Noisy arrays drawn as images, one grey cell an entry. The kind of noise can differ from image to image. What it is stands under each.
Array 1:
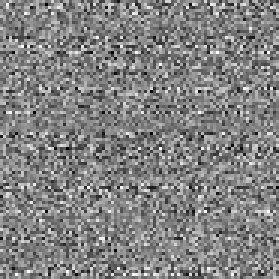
rows of uneven size
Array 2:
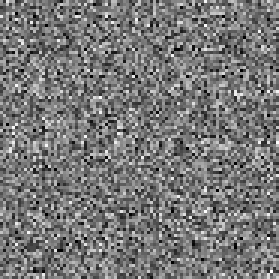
low rank plus noise
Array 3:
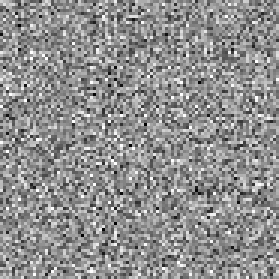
low rank plus noise
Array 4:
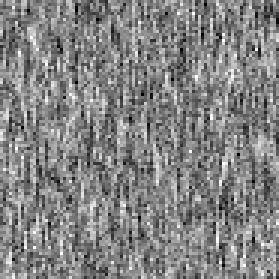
streaked along the columns
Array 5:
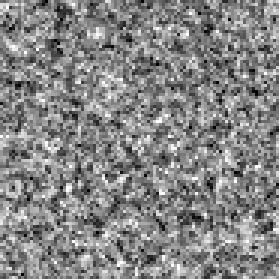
blotchy
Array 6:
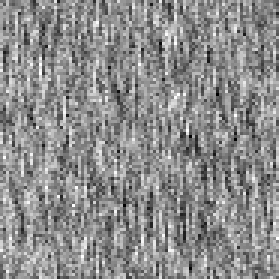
streaked along the columns
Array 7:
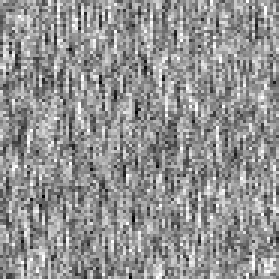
streaked along the columns
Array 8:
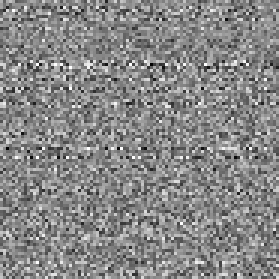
rows of uneven size
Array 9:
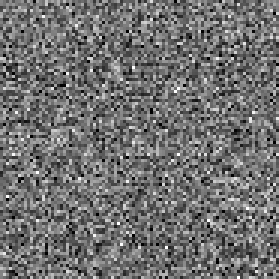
low rank plus noise
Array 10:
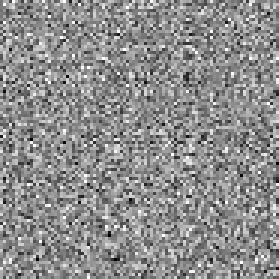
low rank plus noise
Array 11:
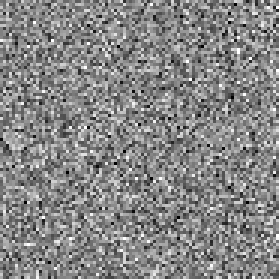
independent entries
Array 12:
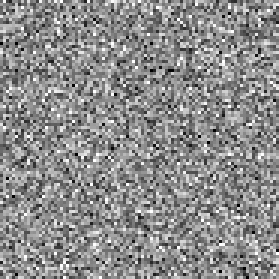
independent entries
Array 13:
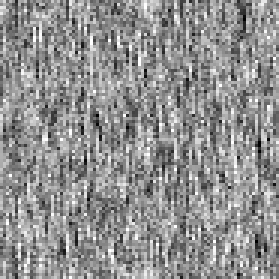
streaked along the columns
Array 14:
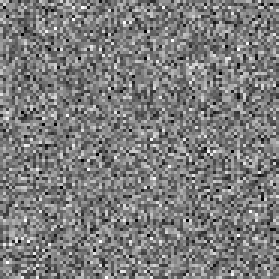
low rank plus noise
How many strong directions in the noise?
five to eight
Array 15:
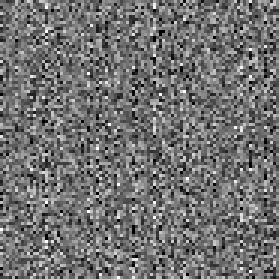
columns of uneven size
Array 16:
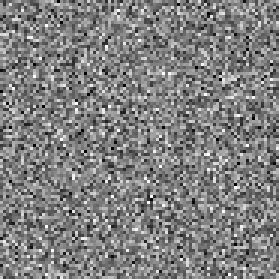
independent entries
